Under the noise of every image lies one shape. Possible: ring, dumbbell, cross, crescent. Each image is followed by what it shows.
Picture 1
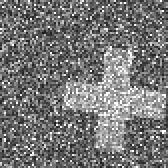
cross
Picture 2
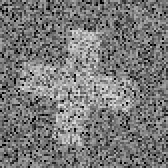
cross
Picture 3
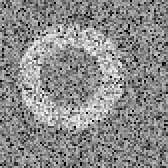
ring
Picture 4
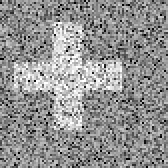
cross
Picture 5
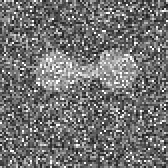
dumbbell
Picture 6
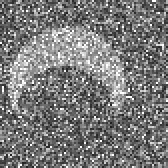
crescent
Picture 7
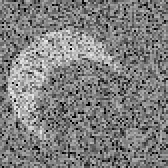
crescent
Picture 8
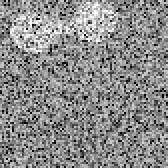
dumbbell
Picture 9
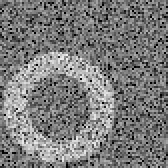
ring
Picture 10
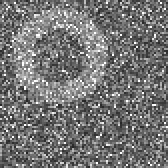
ring
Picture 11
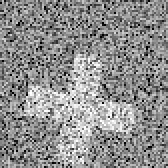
cross
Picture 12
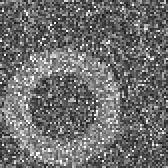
ring
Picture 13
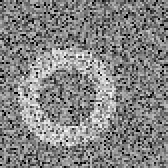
ring
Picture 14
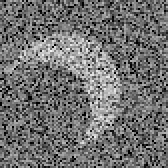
crescent
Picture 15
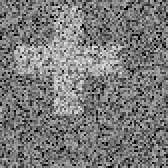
cross
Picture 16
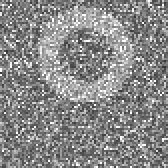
ring
